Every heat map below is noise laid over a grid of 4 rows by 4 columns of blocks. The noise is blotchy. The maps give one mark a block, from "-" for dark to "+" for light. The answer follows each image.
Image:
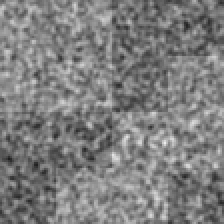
++--
++-+
--++
-++-
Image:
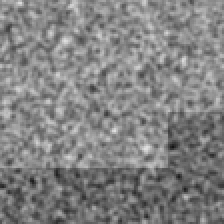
++++
++++
+++-
----
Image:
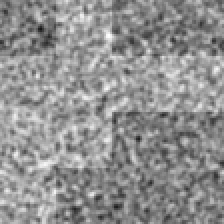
-+--
++++
++--
+---
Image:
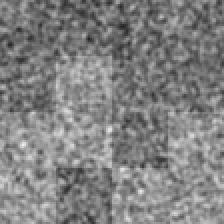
----
-+--
++-+
+-++
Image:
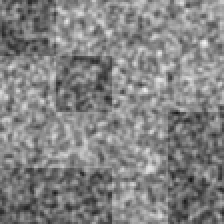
-+++
+-++
+++-
--+-
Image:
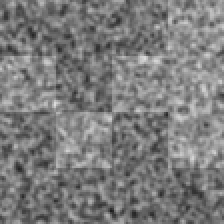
---+
+-++
-+-+
----
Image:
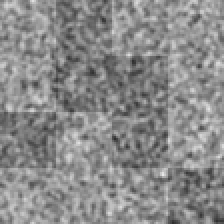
+-++
+--+
-+-+
+++-
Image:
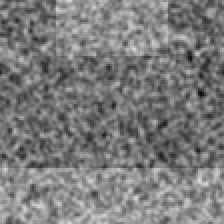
-++-
----
----
++++
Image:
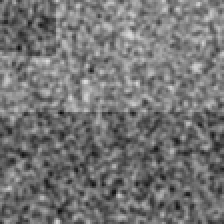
-+++
++++
----
----
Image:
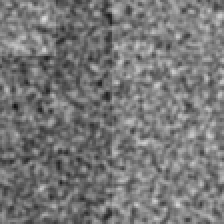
+-++
--++
--++
--++
